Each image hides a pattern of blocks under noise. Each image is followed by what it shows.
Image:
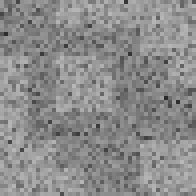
mirrored about the diagonal from the top left
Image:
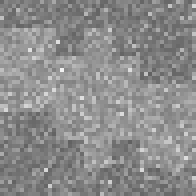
the same after a half turn
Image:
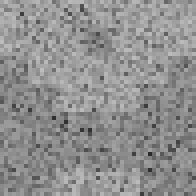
left and right mirror each other
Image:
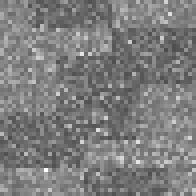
the same after a half turn
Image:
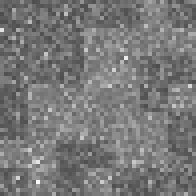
mirrored about the diagonal from the top left
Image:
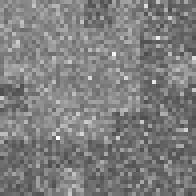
mirrored about the diagonal from the top left
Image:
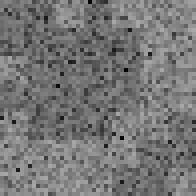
mirrored about the diagonal from the top left
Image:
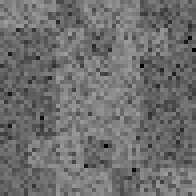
the same after a half turn
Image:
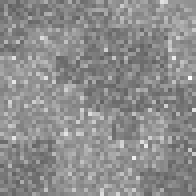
mirrored about the diagonal from the bottom left
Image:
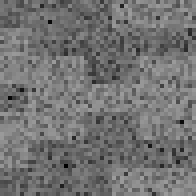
top and bottom mirror each other
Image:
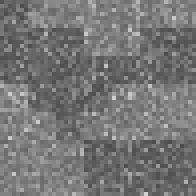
no symmetry
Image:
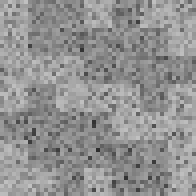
the same after a half turn
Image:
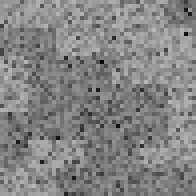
no symmetry
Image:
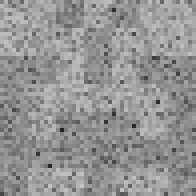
left and right mirror each other
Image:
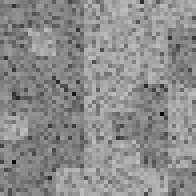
no symmetry
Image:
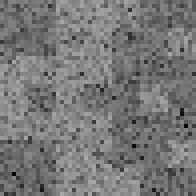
top and bottom mirror each other
